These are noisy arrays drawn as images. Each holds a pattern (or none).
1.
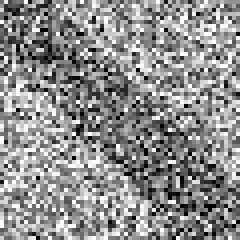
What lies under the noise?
a diagonal band
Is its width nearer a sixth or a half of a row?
a half
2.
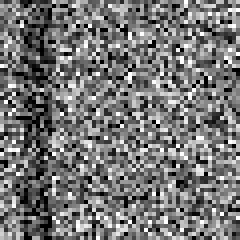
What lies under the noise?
one band of columns
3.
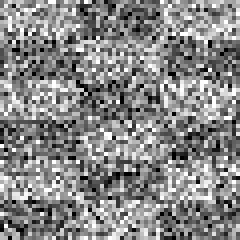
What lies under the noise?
a checkerboard
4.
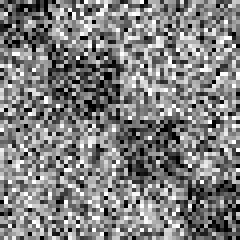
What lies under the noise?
blocks along the diagonal
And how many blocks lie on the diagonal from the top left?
4
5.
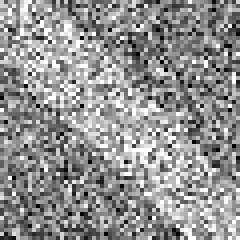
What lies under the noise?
a diagonal band
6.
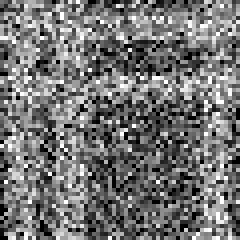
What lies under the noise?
bands of rows crossing bands of columns
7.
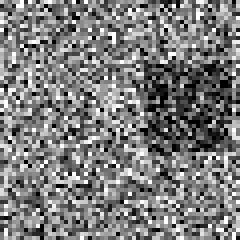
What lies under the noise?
one block
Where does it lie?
middle right
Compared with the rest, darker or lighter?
darker
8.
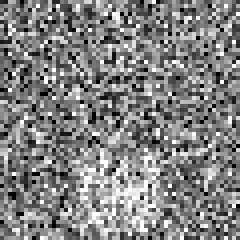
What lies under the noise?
one block
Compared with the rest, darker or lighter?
lighter
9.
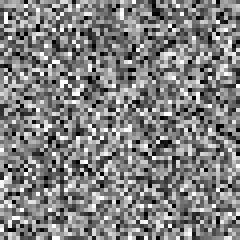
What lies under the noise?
only noise
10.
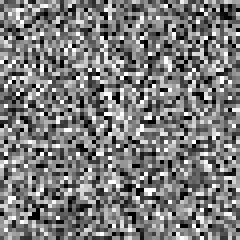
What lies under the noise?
only noise
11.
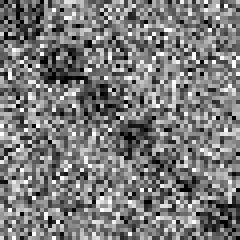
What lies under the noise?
blocks along the diagonal
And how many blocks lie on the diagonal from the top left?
7
